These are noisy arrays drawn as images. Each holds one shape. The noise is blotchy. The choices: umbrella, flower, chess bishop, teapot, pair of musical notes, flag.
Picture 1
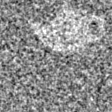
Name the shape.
teapot
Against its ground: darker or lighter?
lighter
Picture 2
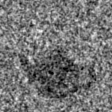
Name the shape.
teapot
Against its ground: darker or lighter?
darker
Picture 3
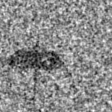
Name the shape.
umbrella
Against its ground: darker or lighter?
darker
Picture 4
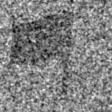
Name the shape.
flag
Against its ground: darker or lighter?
darker
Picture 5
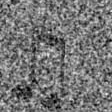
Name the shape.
pair of musical notes
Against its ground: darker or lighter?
darker
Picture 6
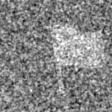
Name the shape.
flag
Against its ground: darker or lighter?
lighter
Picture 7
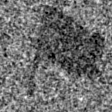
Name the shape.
flag
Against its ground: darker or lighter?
darker
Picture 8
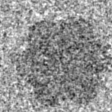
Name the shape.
flower
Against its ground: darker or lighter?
darker
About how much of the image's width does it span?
nearly all
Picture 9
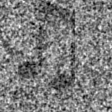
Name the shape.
pair of musical notes
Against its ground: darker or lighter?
darker
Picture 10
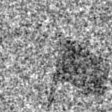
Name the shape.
flag
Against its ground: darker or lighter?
darker
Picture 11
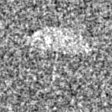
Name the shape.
umbrella
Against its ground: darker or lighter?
lighter
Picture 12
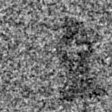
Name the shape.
chess bishop
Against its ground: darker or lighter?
darker
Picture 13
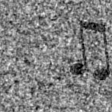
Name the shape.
pair of musical notes
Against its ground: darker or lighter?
darker
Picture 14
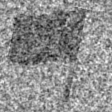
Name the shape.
flag
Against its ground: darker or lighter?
darker
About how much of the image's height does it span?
nearly all
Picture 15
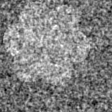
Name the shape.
flower
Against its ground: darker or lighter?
lighter
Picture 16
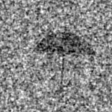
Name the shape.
umbrella
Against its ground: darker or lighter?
darker
